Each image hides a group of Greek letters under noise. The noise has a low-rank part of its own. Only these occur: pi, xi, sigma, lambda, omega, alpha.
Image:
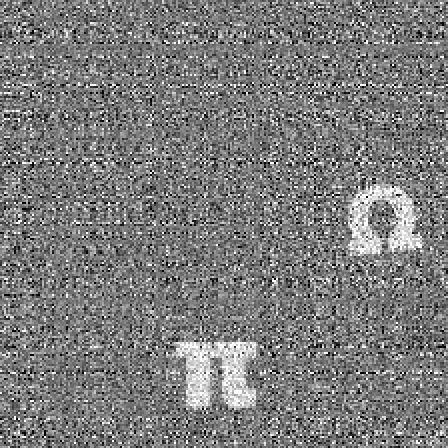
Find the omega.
middle right
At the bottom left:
nothing
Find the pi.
bottom middle
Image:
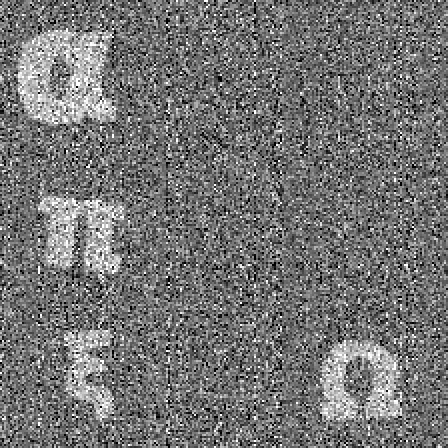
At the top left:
alpha
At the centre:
nothing
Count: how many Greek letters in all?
4
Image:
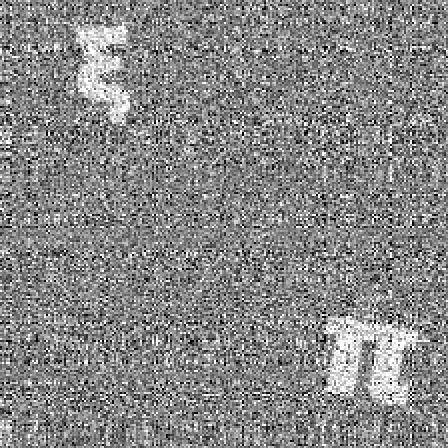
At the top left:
xi
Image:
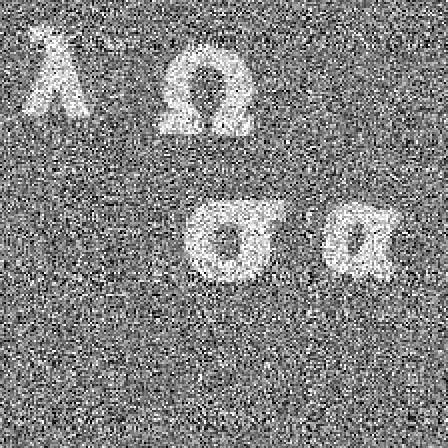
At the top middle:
omega
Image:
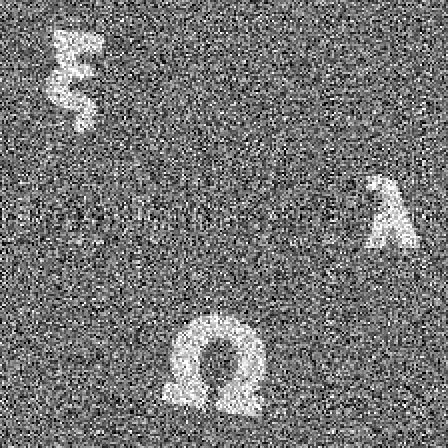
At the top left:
xi
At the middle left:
nothing
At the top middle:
nothing
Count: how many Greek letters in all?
3
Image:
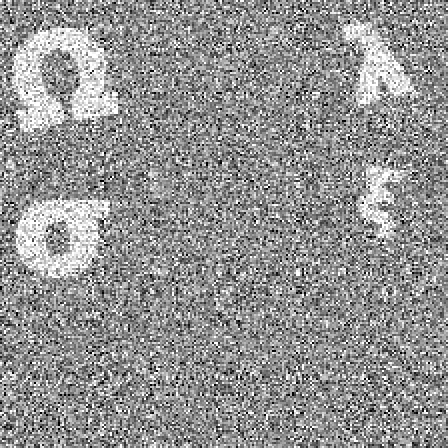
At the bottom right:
nothing
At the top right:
lambda
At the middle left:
sigma
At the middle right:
xi
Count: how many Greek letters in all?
4
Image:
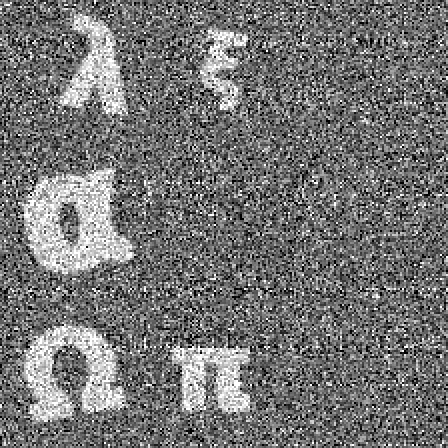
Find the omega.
bottom left
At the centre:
nothing
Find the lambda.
top left
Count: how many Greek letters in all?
5
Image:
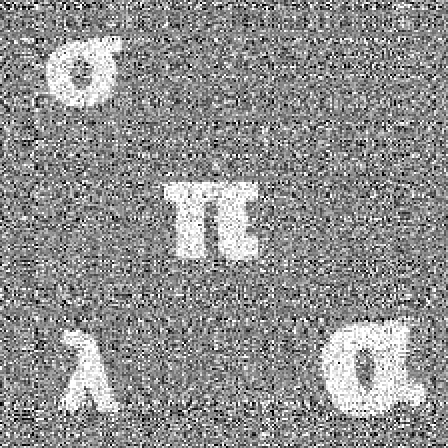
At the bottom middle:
nothing
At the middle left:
nothing
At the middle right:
nothing
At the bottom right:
alpha
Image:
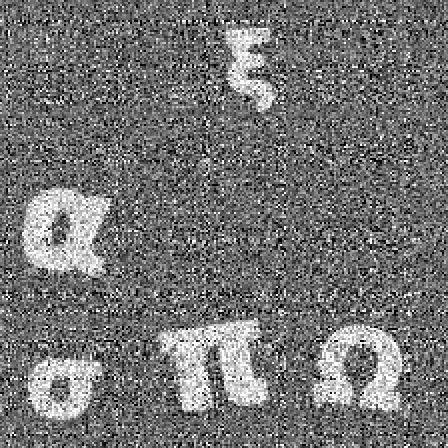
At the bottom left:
sigma
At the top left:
nothing
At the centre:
nothing
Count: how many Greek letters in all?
5
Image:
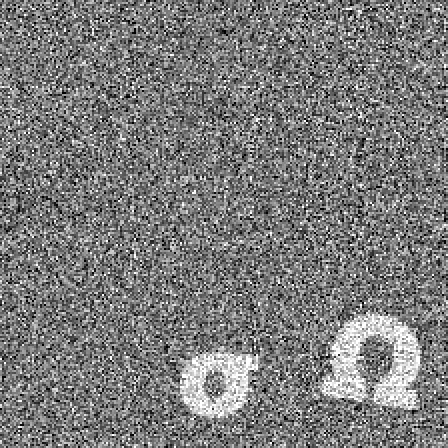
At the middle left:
nothing
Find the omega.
bottom right
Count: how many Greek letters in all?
2
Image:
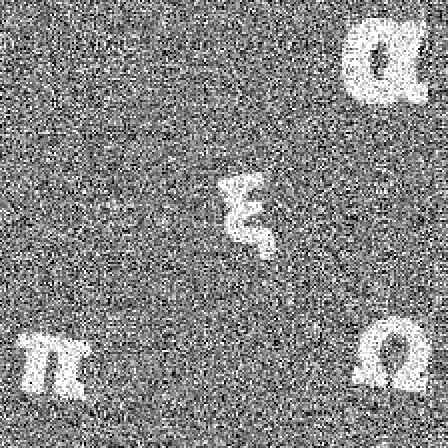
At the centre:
xi
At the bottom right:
omega
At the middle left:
nothing
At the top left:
nothing
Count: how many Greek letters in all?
4
